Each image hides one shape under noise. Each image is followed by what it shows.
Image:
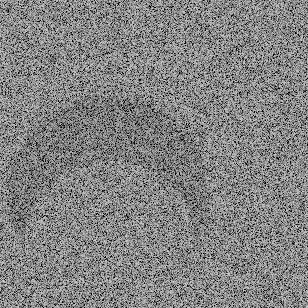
dark crescent
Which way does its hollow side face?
down
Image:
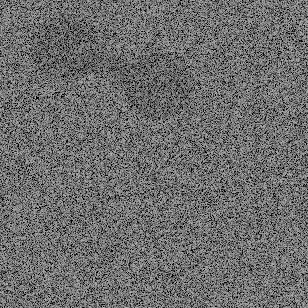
dark dumbbell
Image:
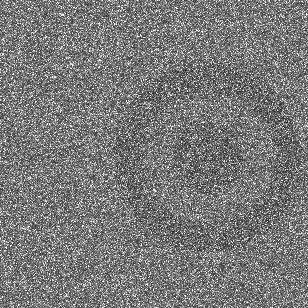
dark bullseye
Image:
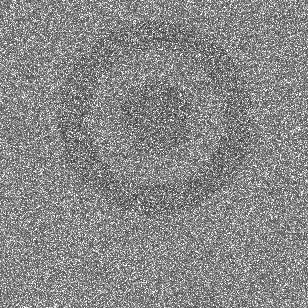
dark bullseye
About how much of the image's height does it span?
two thirds
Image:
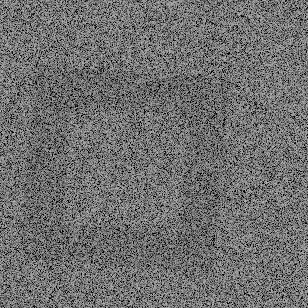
dark square frame
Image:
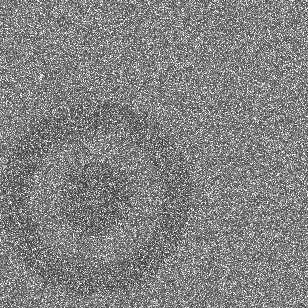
dark bullseye
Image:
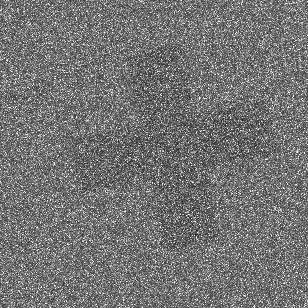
dark cross
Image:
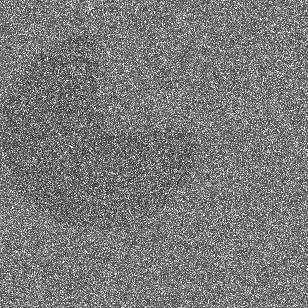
dark disc with a wedge cut out
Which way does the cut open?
up and right
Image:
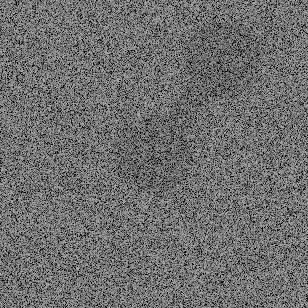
dark dumbbell
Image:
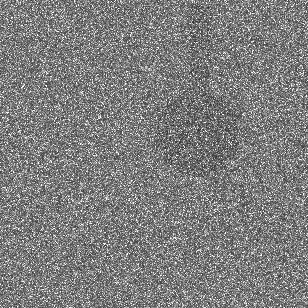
dark lollipop
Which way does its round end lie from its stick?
down
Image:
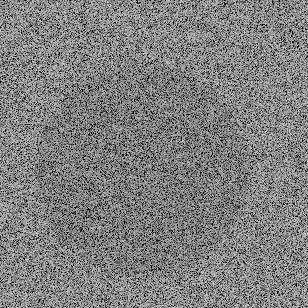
dark disc
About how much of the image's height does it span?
two thirds
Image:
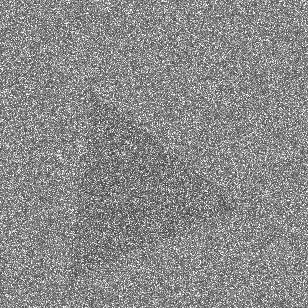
dark triangle
